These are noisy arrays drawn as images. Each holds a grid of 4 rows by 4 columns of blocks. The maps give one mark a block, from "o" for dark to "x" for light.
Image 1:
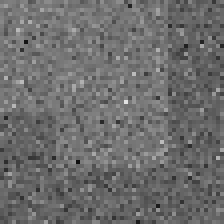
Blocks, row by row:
xxxo
xxxo
oxxo
oooo
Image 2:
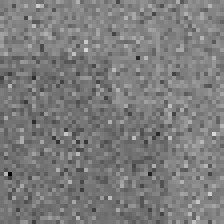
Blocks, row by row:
xxxx
ooxx
ooox
ooox
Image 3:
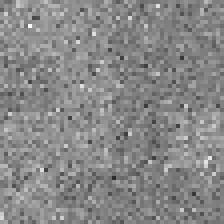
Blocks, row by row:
xxoo
oxoo
xxox
xooo
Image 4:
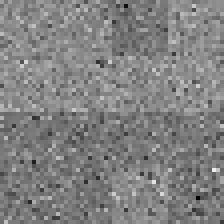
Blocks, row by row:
xxox
xxxx
oooo
ooxo
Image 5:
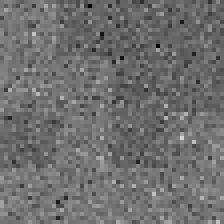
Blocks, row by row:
xooo
xxoo
oxox
xxxx
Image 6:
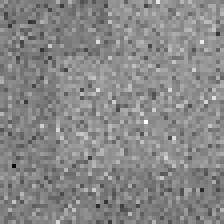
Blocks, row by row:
ooxx
oxxx
oxxx
oooo
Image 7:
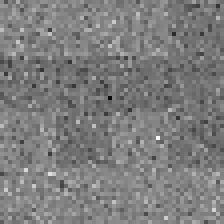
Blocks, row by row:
xxxo
oooo
xoxo
xxxx
